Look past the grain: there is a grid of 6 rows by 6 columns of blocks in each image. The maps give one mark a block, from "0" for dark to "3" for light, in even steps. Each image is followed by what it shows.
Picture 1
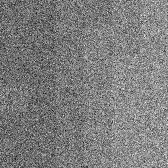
0 0 1 1 2 3
0 0 1 2 2 3
0 0 1 2 3 3
1 0 1 2 3 3
0 0 1 2 3 3
0 0 1 2 3 3
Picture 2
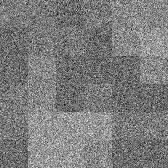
1 1 0 1 2 2
0 1 1 0 2 3
0 2 0 0 0 2
1 2 0 1 0 0
1 3 3 3 1 1
0 3 3 2 0 0
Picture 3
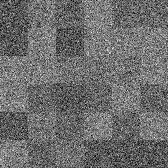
0 2 1 3 1 1
0 3 0 3 3 3
3 3 2 2 2 3
3 1 0 1 3 1
0 2 1 3 1 3
3 1 2 0 0 0
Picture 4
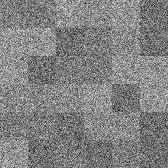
1 1 3 2 3 0
3 3 0 1 2 0
3 0 1 1 3 3
2 2 2 3 0 3
1 1 0 2 2 0
3 0 1 0 1 0
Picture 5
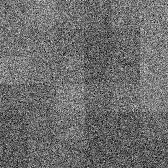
2 3 2 1 2 3
2 2 1 0 1 3
3 2 2 0 1 3
1 1 3 1 2 3
0 1 2 0 0 1
0 1 1 0 0 0
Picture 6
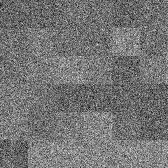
0 0 1 1 0 1
1 2 1 1 3 1
1 2 3 2 0 2
2 1 0 0 0 0
2 1 2 3 1 0
0 3 3 3 3 3
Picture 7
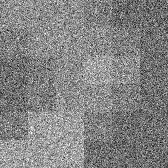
2 2 2 1 0 0
1 2 2 2 1 0
0 1 2 3 2 0
0 1 2 2 1 0
1 3 3 1 0 0
3 3 3 0 0 0
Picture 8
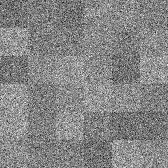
0 1 0 2 2 1
3 1 1 2 1 2
0 2 3 2 0 3
3 1 2 3 2 1
3 1 3 1 0 0
2 1 1 0 3 2
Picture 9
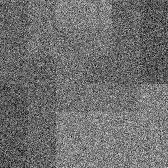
1 2 3 3 1 0
1 2 2 2 1 0
1 1 2 1 1 0
0 1 2 2 2 3
0 1 3 3 3 3
0 1 3 3 3 3
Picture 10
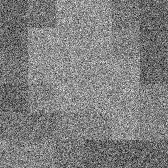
0 1 3 3 1 0
0 3 3 3 2 0
1 3 3 3 3 0
0 2 3 3 3 2
1 1 2 2 3 2
2 2 1 0 0 0
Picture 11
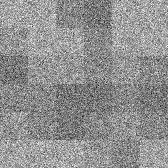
3 3 1 0 3 3
2 3 3 1 3 3
0 2 2 1 2 1
1 1 0 0 1 0
2 1 0 1 2 1
3 3 3 2 1 3
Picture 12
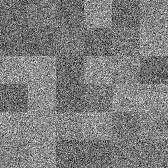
0 1 0 3 0 2
0 0 1 0 1 3
3 3 0 3 2 0
0 3 0 1 3 3
3 3 2 3 1 2
2 3 0 0 1 1
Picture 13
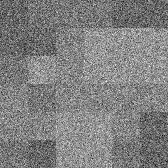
0 1 1 1 0 0
0 0 2 3 3 3
1 3 2 3 3 3
2 1 2 2 2 2
2 2 3 3 2 0
1 0 3 3 1 0
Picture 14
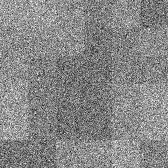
3 3 2 1 2 0
2 2 2 0 1 2
2 1 0 0 1 1
3 1 0 0 2 3
3 1 0 0 2 3
0 0 2 2 3 1
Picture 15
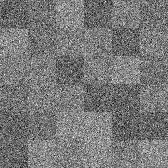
0 1 3 0 2 1
3 1 2 2 0 2
2 2 0 2 3 1
1 2 2 0 0 2
0 1 3 3 0 0
0 3 2 3 2 3
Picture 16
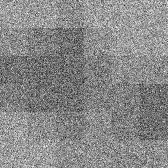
3 3 2 3 3 3
2 1 0 2 3 3
0 0 0 1 2 2
1 0 0 1 1 0
3 2 1 2 1 0
3 3 2 2 2 2
